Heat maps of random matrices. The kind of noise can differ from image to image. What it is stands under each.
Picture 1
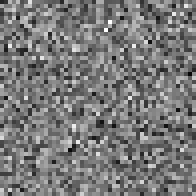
independent entries
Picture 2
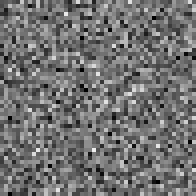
independent entries
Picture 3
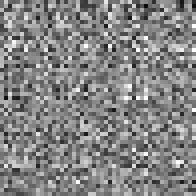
low rank plus noise
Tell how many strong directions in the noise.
two
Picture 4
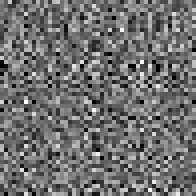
low rank plus noise
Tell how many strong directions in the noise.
two
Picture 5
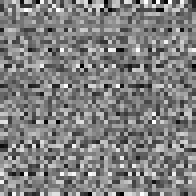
rows of uneven size
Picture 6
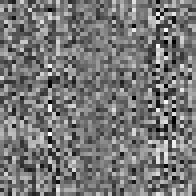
columns of uneven size
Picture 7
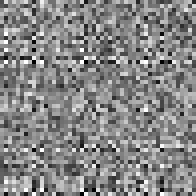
low rank plus noise
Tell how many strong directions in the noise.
one
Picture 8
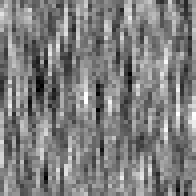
streaked along the columns
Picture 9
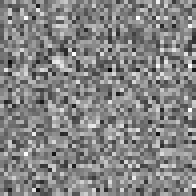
low rank plus noise
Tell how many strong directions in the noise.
five to eight
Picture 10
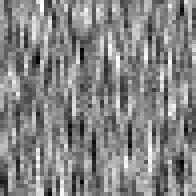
streaked along the columns
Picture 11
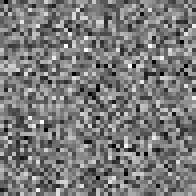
independent entries
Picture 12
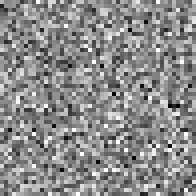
independent entries
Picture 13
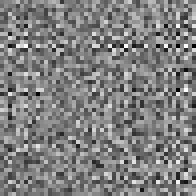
low rank plus noise
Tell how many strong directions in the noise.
one
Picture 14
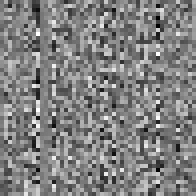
columns of uneven size
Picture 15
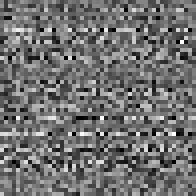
rows of uneven size
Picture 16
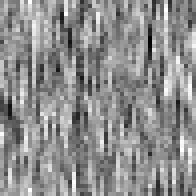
streaked along the columns
